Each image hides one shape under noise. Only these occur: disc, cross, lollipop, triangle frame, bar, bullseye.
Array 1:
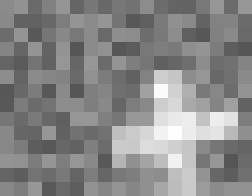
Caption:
light cross
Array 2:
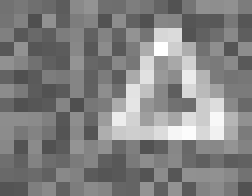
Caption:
light triangle frame
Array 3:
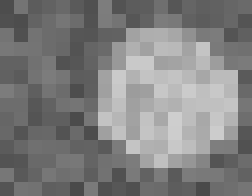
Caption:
light disc
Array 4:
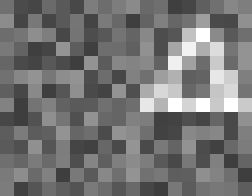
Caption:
light triangle frame
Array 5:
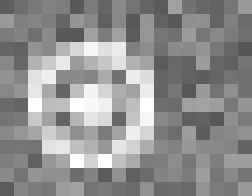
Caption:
light bullseye
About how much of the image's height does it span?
two thirds
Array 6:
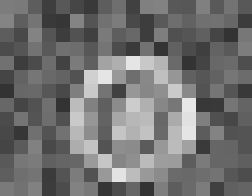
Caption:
light bullseye
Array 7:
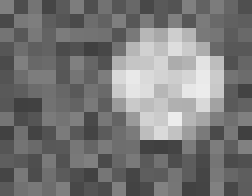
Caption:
light disc
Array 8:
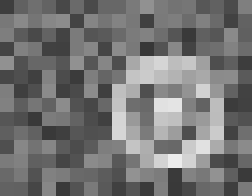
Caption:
light bullseye
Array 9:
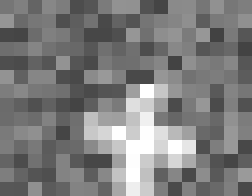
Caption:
light cross
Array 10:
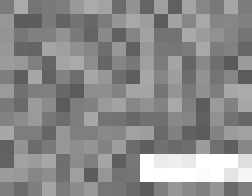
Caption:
light bar, bottom right
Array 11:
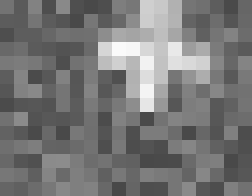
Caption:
light cross
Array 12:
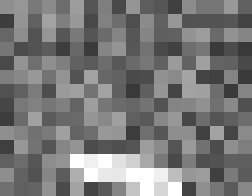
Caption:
light bar, bottom middle
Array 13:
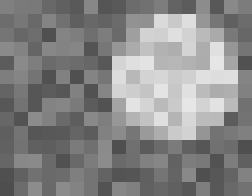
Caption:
light disc
